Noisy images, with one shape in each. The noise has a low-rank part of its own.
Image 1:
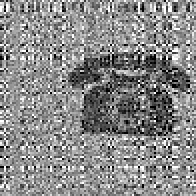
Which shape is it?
telephone
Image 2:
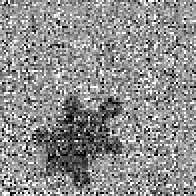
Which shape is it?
turtle
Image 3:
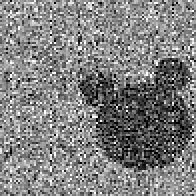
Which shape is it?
bear's head
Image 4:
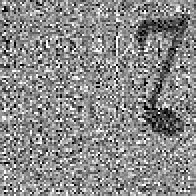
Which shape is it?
musical note
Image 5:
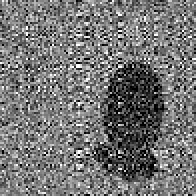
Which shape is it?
footprint
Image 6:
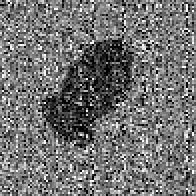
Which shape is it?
footprint
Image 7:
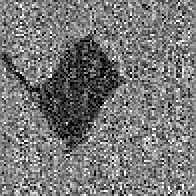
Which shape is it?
flag
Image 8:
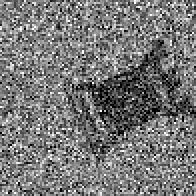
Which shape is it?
chess rook
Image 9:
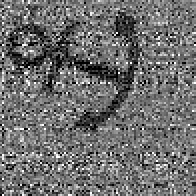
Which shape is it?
anchor
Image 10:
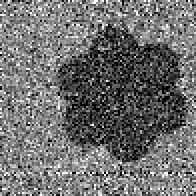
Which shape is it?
flower
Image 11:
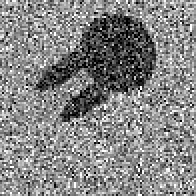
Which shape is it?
rabbit's head
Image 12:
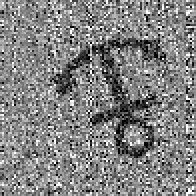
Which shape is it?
anchor
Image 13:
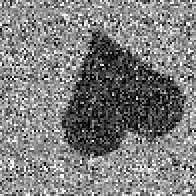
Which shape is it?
heart
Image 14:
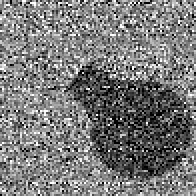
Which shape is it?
light bulb
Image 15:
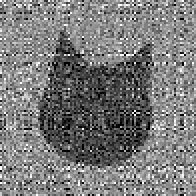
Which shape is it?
cat's head
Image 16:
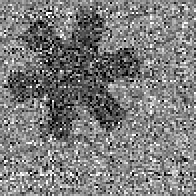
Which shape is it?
asterisk
